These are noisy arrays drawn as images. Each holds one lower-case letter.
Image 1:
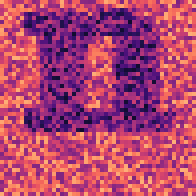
n
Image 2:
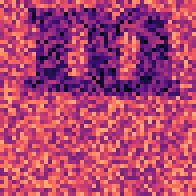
m
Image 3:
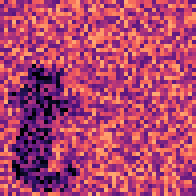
t
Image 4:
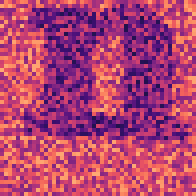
n
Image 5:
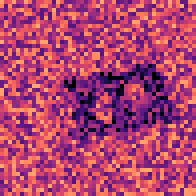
m
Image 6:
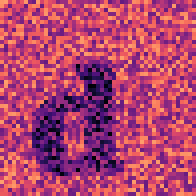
d
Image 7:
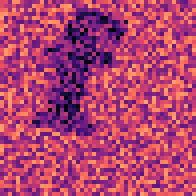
f
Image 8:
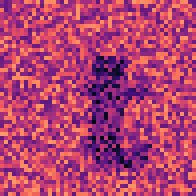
t
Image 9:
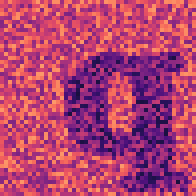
q
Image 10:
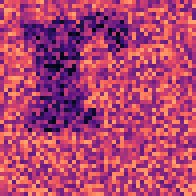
r
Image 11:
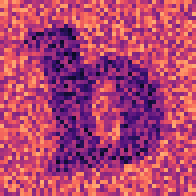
b
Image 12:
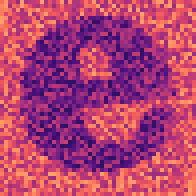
e
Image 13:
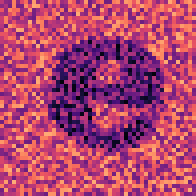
e
